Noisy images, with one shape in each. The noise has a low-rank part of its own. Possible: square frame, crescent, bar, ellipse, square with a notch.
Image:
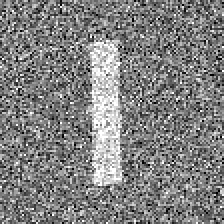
bar
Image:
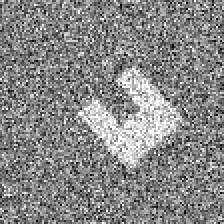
square with a notch
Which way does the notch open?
up and left
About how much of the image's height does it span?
half
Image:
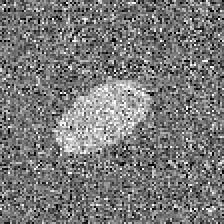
ellipse
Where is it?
centre
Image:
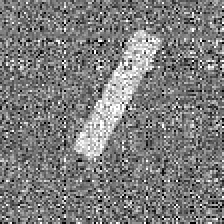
bar
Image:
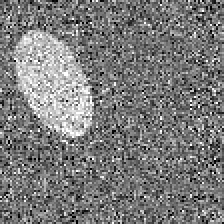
ellipse
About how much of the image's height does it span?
half
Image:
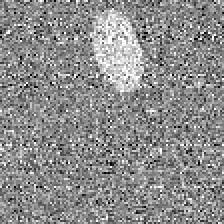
ellipse
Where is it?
top middle
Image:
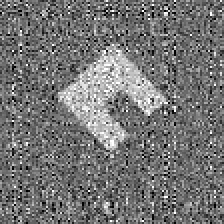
square with a notch
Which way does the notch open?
down and right
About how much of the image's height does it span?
half
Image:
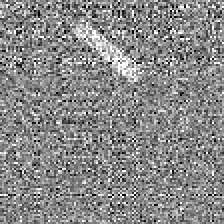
bar
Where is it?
top middle
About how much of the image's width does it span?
a third
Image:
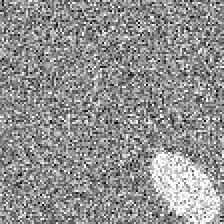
ellipse
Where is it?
bottom right
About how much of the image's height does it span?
a third
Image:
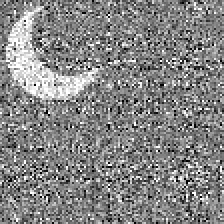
crescent
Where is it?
top left
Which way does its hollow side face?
up and right
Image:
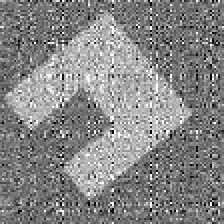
square with a notch
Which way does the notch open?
down and left
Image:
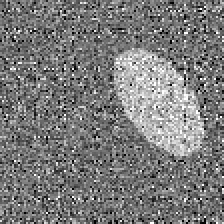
ellipse
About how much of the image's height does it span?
half
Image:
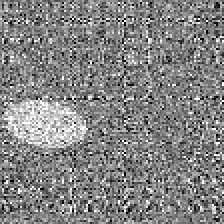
ellipse
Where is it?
middle left
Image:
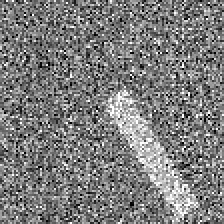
bar
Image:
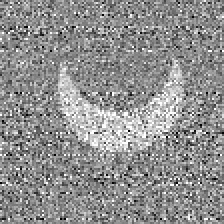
crescent
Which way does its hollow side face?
up
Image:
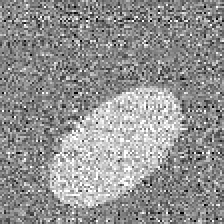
ellipse
